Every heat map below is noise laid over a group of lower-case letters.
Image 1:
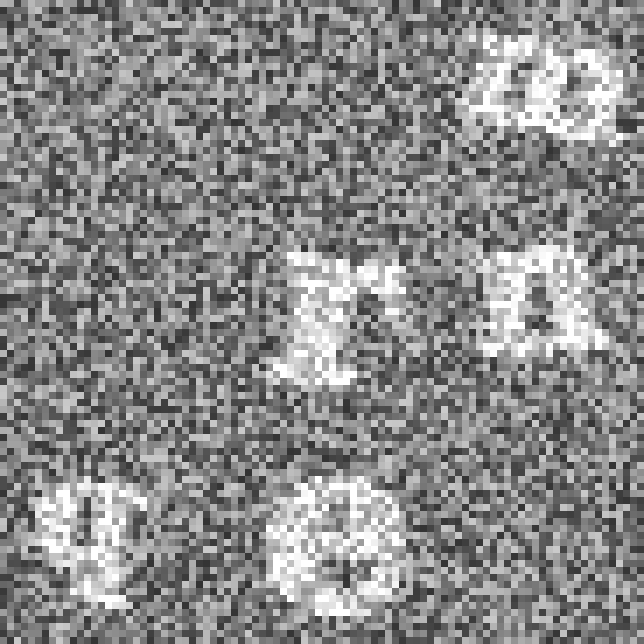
top right: m; centre: r; middle right: n; bottom left: q; bottom middle: e
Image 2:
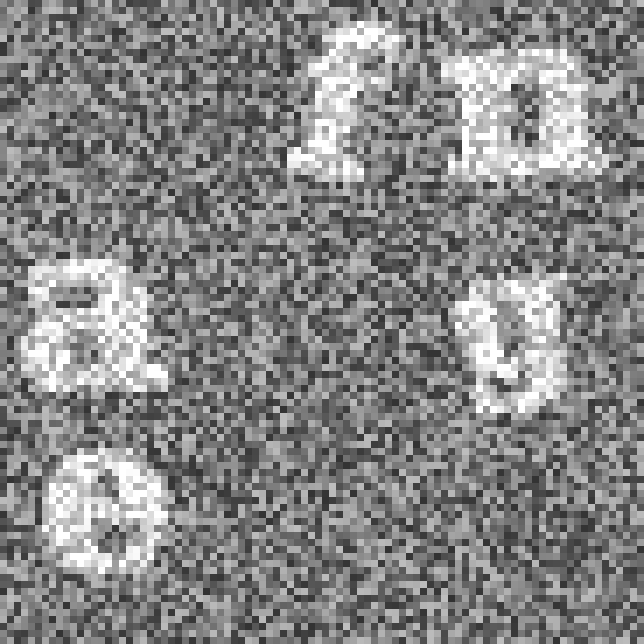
top middle: f; top right: n; middle left: a; middle right: g; bottom left: e
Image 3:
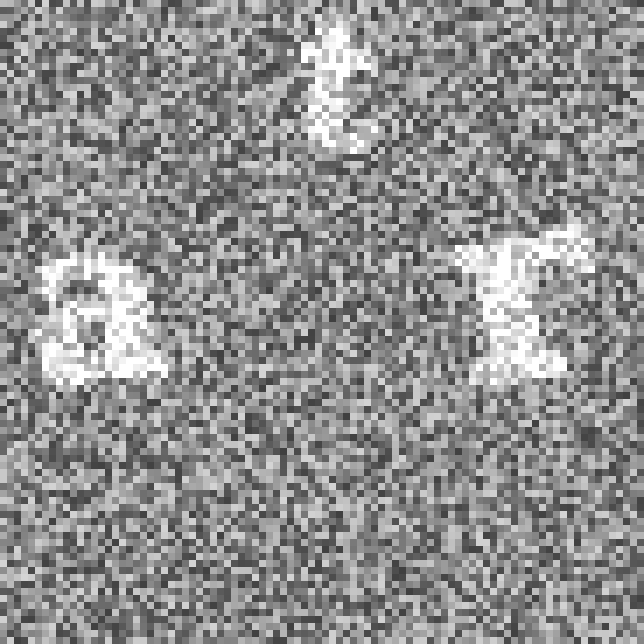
top middle: t; middle left: a; middle right: r
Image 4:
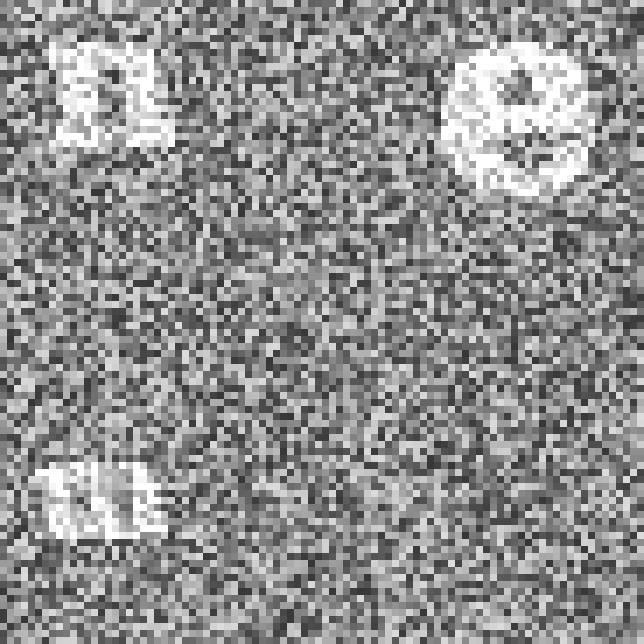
top left: n; top right: e; bottom left: m
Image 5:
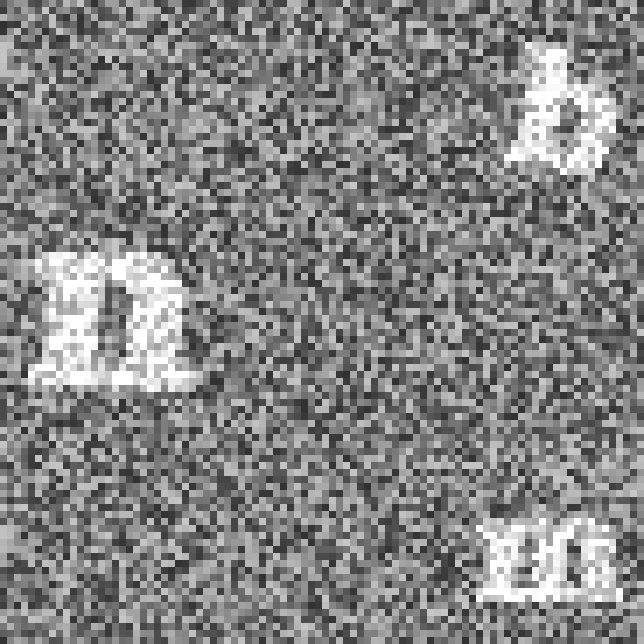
top right: b; middle left: n; bottom right: m
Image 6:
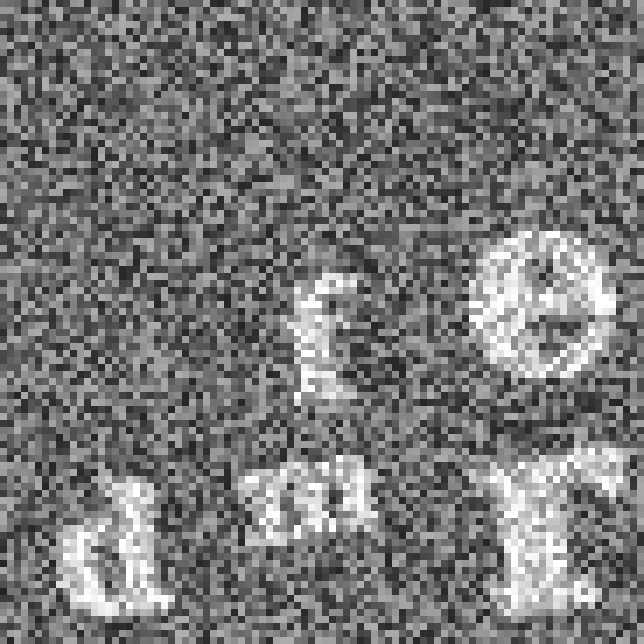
centre: f; middle right: e; bottom left: d; bottom middle: m; bottom right: r
